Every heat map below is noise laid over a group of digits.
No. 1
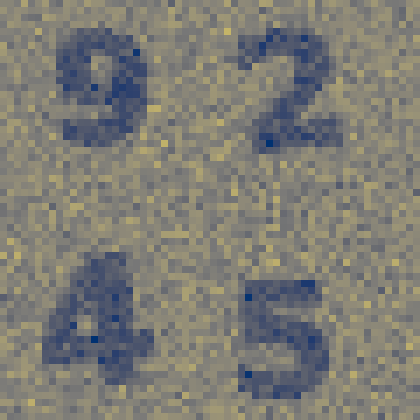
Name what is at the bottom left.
4
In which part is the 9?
top left
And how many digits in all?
4
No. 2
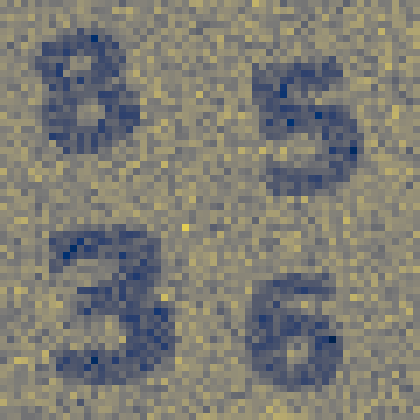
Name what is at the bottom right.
6
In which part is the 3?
bottom left
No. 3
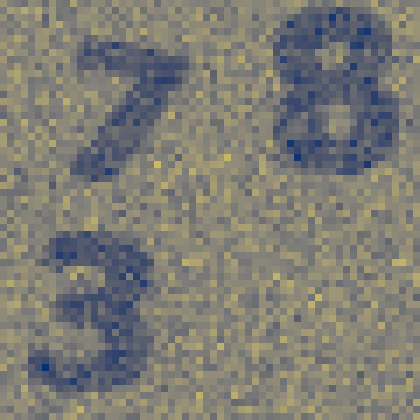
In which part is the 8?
top right
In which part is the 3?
bottom left
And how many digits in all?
3
